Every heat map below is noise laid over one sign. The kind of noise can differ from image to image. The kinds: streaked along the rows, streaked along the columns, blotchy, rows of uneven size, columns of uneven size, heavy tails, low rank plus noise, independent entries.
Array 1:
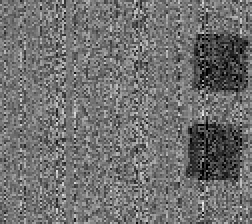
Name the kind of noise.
columns of uneven size
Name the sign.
colon
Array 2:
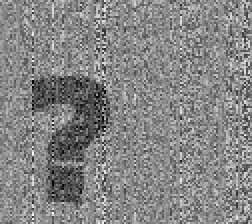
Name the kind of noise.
columns of uneven size
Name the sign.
question mark
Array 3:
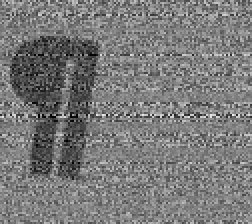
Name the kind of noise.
rows of uneven size
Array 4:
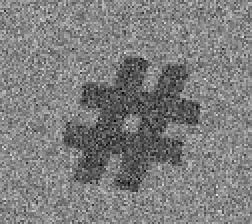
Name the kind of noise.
independent entries
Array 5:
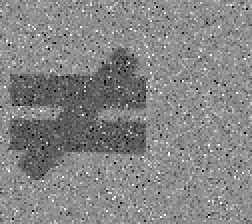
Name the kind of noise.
heavy tails
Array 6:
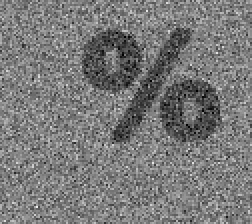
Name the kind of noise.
independent entries
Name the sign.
percent sign
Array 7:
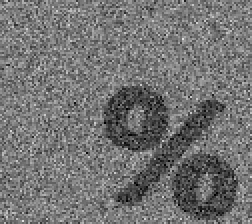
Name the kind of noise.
independent entries
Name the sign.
percent sign
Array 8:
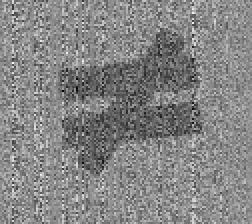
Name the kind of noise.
columns of uneven size
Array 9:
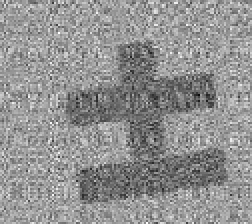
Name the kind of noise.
low rank plus noise
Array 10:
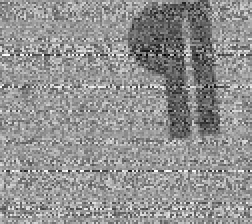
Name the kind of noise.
rows of uneven size
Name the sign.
pilcrow
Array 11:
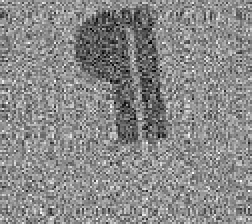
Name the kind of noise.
low rank plus noise
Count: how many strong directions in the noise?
three or four
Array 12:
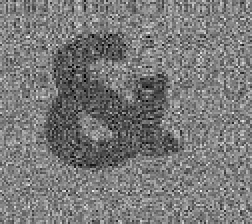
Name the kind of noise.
low rank plus noise
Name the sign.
ampersand
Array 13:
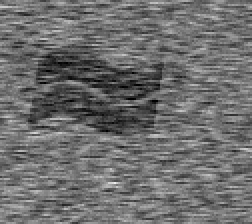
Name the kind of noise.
streaked along the rows
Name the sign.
approximately sign
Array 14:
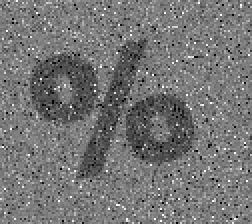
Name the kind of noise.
heavy tails
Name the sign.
percent sign
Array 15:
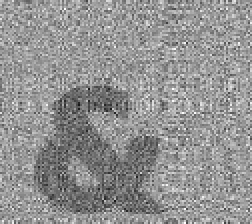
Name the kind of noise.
low rank plus noise
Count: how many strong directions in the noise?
three or four
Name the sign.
ampersand
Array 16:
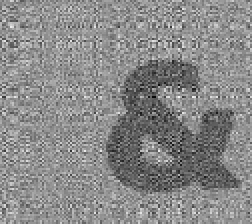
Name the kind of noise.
low rank plus noise
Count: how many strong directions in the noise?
two
